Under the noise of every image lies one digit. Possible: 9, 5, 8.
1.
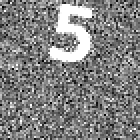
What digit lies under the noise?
5
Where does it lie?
top middle
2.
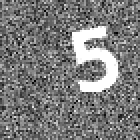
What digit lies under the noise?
5
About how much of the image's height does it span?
half
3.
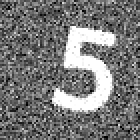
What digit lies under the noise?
5
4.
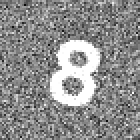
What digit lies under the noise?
8
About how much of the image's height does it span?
half
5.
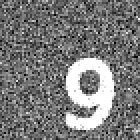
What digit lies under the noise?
9
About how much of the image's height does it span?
half
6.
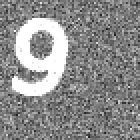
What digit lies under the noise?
9
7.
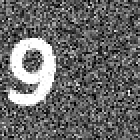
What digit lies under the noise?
9
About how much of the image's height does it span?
half
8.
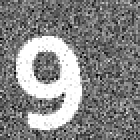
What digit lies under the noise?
9
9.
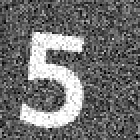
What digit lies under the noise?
5
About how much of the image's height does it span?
two thirds
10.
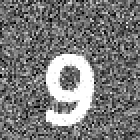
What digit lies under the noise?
9
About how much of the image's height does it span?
half
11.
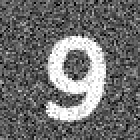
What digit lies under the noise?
9
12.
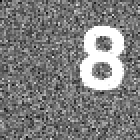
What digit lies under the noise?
8
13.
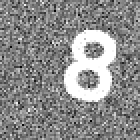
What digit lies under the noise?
8
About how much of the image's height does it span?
half
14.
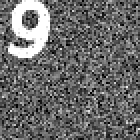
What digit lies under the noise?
9
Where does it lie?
top left
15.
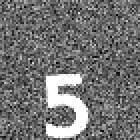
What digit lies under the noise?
5
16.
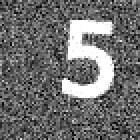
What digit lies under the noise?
5
